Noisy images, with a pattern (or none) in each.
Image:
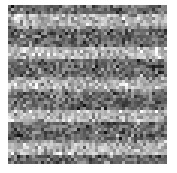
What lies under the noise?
horizontal stripes
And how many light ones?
5
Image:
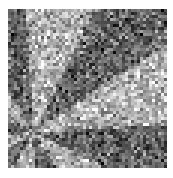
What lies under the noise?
spokes from one point
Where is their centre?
bottom left
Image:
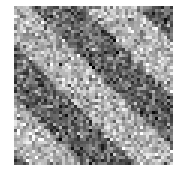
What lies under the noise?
diagonal stripes
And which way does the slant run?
top left to bottom right
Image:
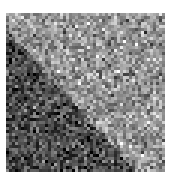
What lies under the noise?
a sharp edge
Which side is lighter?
top right
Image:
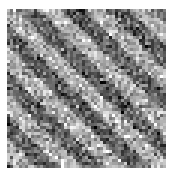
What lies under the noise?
diagonal stripes
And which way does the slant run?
top left to bottom right
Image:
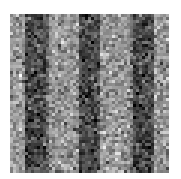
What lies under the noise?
vertical stripes
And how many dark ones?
3
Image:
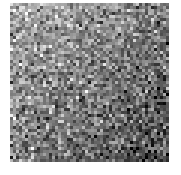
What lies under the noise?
a smooth slope
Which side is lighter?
top left
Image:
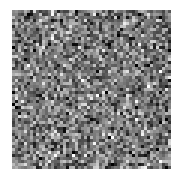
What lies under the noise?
only noise
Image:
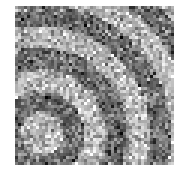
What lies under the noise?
rings round one point
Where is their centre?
bottom left
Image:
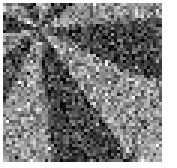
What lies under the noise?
spokes from one point
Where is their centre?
top left
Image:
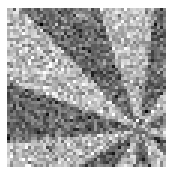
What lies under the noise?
spokes from one point
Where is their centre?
bottom right
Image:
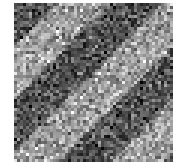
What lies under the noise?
diagonal stripes
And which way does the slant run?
bottom left to top right
